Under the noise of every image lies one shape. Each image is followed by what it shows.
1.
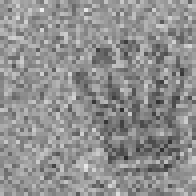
chess queen
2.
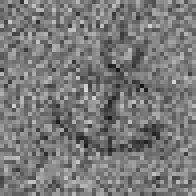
anchor
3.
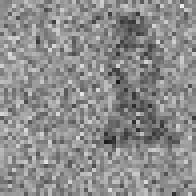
chess bishop
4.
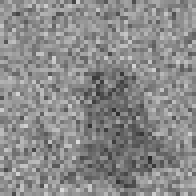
bell
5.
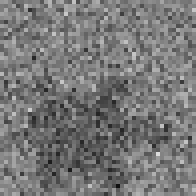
turtle
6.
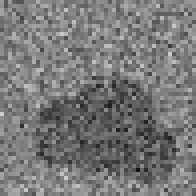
cloud
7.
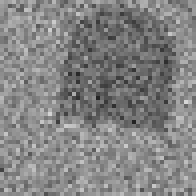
ghost
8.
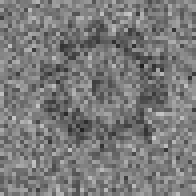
gear
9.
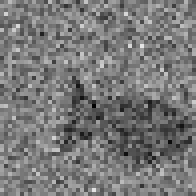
fish
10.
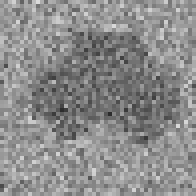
car
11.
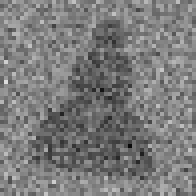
chess pawn
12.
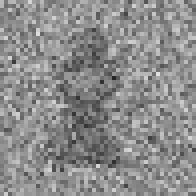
chess bishop
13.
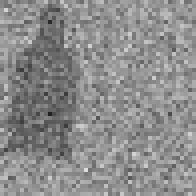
bottle
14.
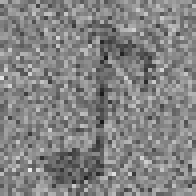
musical note
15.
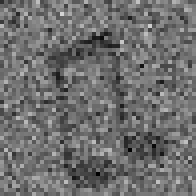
pair of musical notes
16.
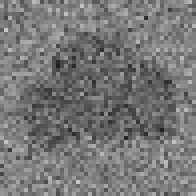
cloud
